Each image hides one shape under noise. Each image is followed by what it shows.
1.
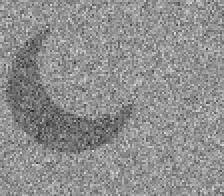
crescent
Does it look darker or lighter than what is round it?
darker
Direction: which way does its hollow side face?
up and right
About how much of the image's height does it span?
two thirds
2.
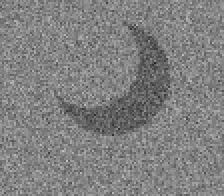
crescent
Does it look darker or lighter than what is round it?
darker
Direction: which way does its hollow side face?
up and left
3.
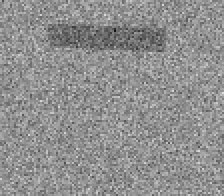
bar
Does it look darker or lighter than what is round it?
darker
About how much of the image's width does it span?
half
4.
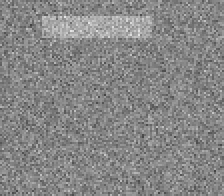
bar
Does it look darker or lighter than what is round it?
lighter
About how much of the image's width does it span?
half
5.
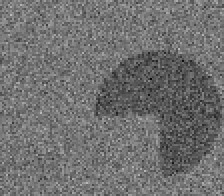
disc with a wedge cut out
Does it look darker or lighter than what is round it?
darker
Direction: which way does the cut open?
down and left
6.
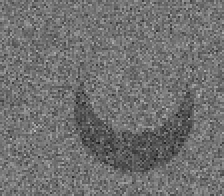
crescent
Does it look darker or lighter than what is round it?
darker
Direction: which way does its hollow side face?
up
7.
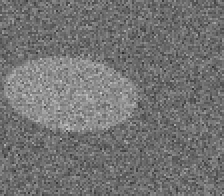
ellipse
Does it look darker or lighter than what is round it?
lighter
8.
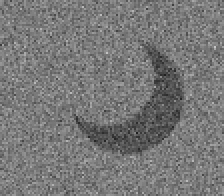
crescent
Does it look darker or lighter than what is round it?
darker
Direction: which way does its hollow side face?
up and left
